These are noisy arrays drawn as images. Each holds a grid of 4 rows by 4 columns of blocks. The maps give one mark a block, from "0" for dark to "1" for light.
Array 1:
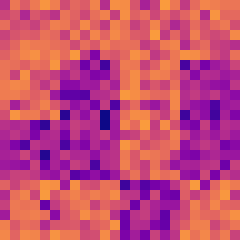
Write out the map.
1 1 1 1
1 0 1 0
0 0 1 0
1 1 0 1
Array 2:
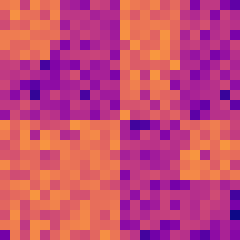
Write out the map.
1 0 1 0
0 0 1 0
1 1 0 1
1 1 0 0
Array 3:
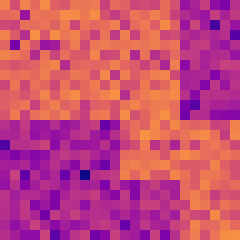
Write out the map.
1 1 1 0
1 1 1 0
0 0 1 1
0 0 0 1
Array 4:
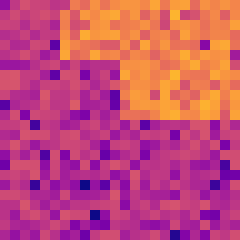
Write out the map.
0 1 1 1
0 0 1 1
0 0 0 0
0 0 0 0
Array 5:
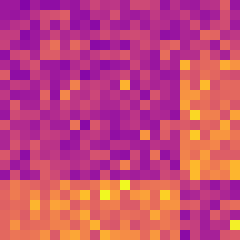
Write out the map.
0 0 0 0
0 0 0 1
0 0 0 1
1 1 1 0
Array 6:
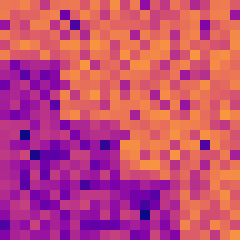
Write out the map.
1 1 1 1
0 1 1 1
0 0 1 1
0 0 0 1
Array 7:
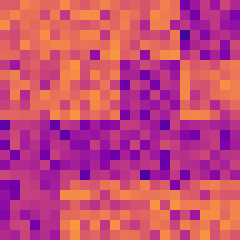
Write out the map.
1 1 1 0
1 1 0 1
0 0 0 0
0 1 1 1
